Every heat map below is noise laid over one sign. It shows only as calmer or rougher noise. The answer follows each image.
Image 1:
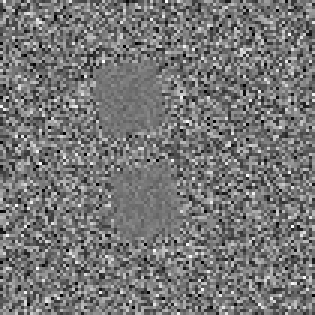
colon
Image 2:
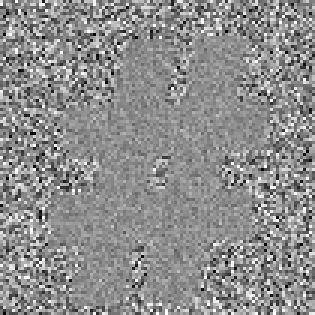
hash sign
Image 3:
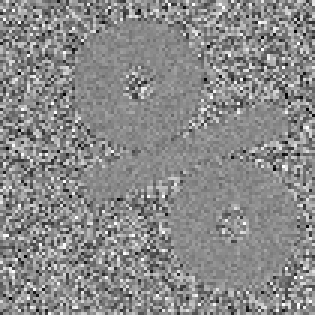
percent sign
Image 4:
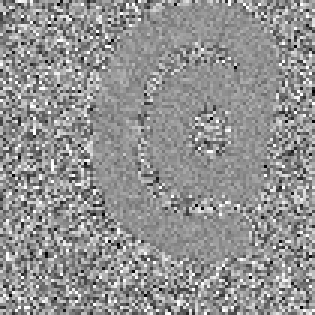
at sign
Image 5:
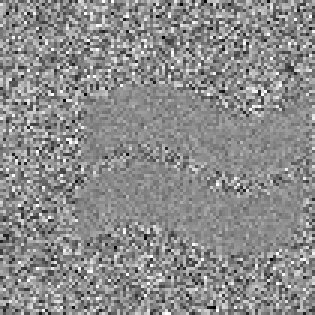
approximately sign
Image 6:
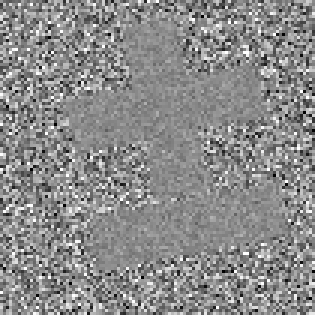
plus-minus sign
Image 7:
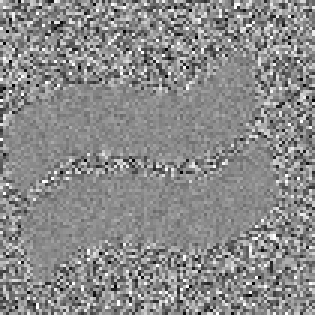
approximately sign
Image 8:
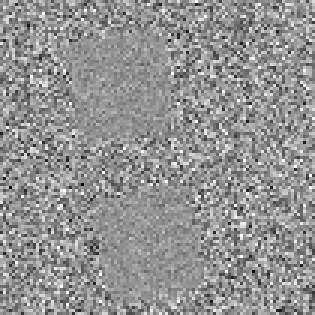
colon
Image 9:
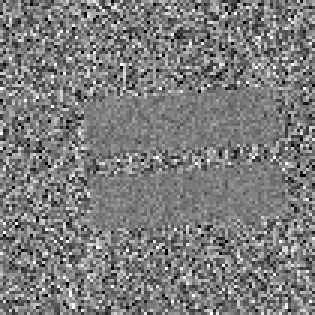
equals sign
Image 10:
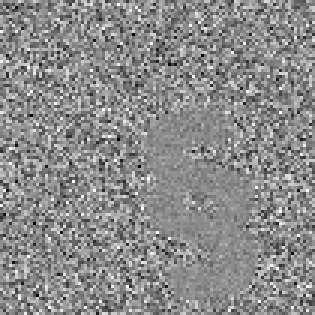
section sign
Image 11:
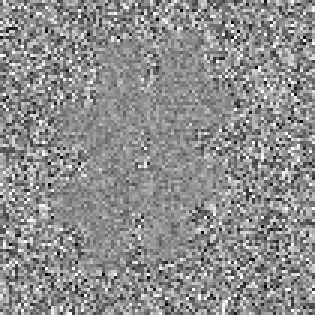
hash sign
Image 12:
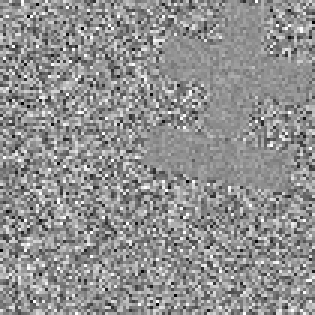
plus-minus sign
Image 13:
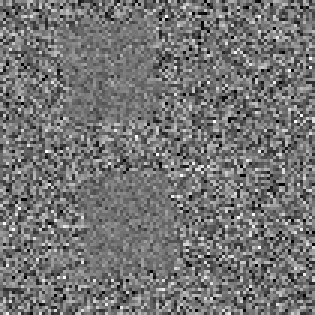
colon
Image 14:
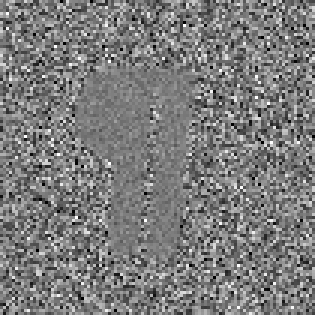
pilcrow
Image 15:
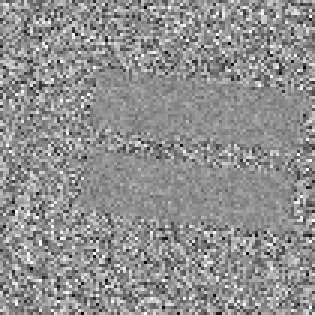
equals sign
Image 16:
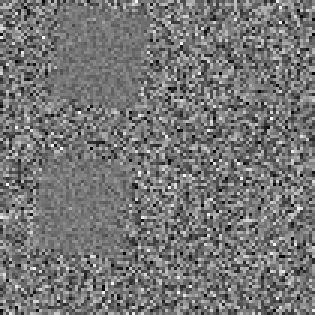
colon
